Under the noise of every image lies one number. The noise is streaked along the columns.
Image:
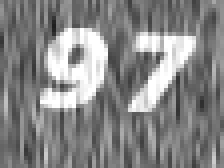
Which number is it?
97
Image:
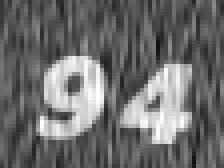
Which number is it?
94
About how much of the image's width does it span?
two thirds
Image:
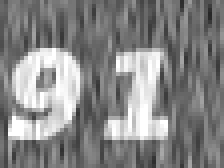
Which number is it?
91
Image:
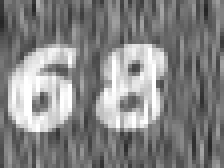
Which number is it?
68
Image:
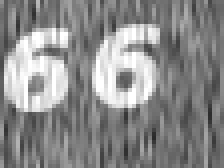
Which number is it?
66
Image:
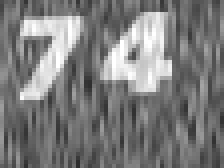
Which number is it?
74
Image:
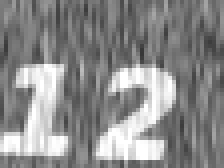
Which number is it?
12
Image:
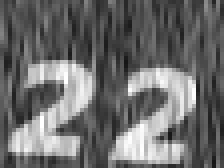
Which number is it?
22
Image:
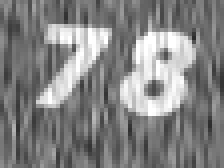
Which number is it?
78
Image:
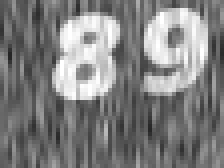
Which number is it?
89
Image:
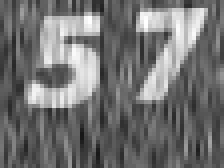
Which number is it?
57
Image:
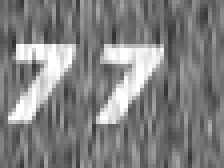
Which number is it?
77
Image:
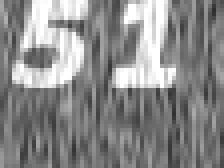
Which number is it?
51
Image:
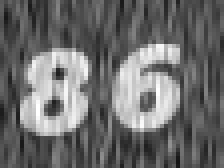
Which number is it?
86
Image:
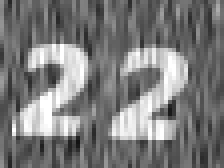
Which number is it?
22
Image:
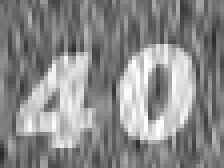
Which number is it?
40
